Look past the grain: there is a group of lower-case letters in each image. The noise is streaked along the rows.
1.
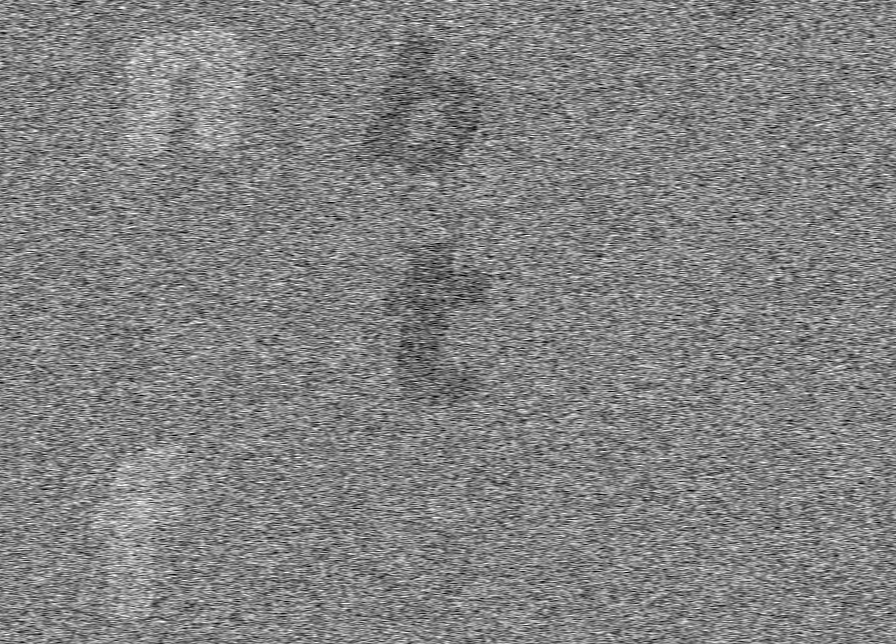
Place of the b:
top middle
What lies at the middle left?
nothing
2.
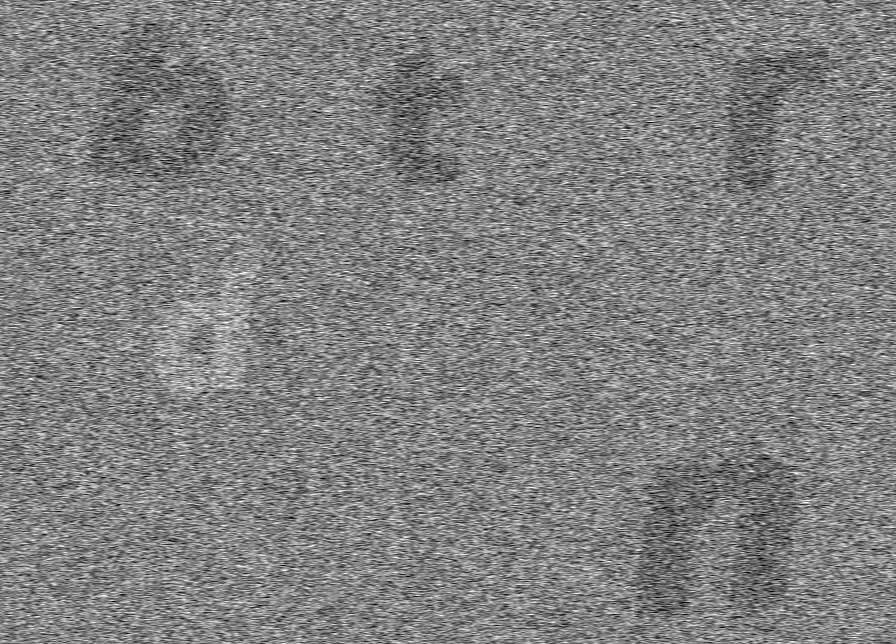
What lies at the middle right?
nothing
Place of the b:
top left
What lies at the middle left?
d
